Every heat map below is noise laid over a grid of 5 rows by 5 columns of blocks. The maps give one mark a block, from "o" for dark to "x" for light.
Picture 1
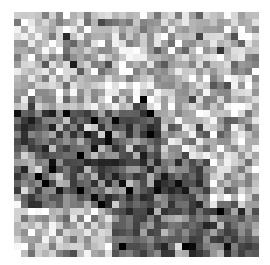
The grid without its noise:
xxxxx
xxxxx
oooxx
oooox
xxooo
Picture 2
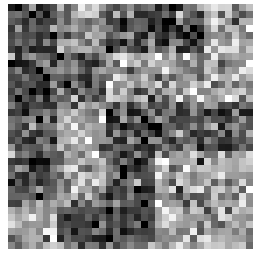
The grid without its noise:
oxoox
ooxxx
oxooo
oxoxx
xooxx
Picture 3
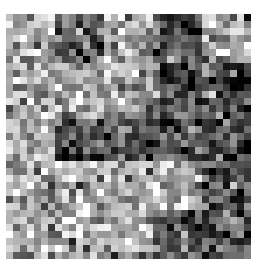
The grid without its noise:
xoxox
xxxoo
xoooo
xxxxo
xxxoo
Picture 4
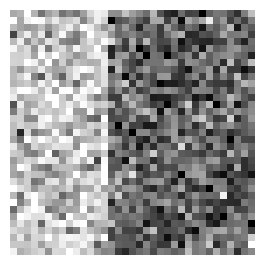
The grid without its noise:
xxooo
xxooo
xxooo
xxooo
xxooo
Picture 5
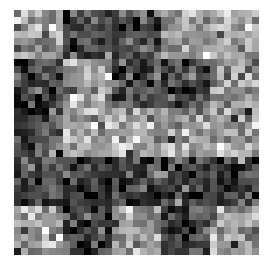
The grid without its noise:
xooxx
oxoox
oxxxx
ooooo
xoxox
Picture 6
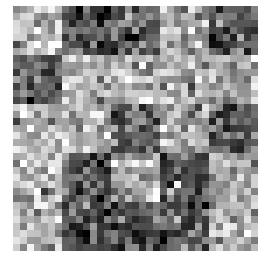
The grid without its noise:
xooxo
oxxxx
xxoxo
xoxox
xooox
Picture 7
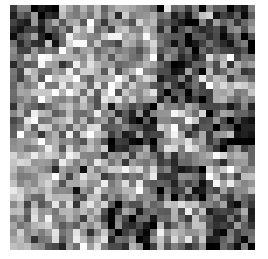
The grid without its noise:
oxxoo
xxxox
xxoxo
xxxox
xxoxo
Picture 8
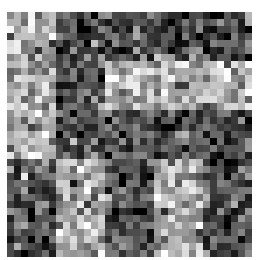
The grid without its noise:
xoooo
xoxxx
xoooo
oxoxo
oxoxo
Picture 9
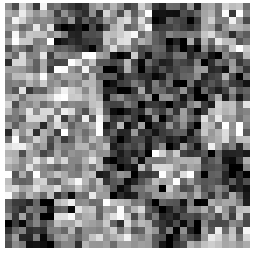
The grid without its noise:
xoxox
xxooo
xxoox
xxoxo
oxxox
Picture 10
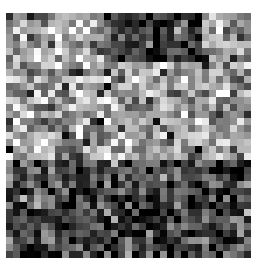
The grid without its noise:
xxoox
xxxxx
xxxxx
ooooo
ooooo
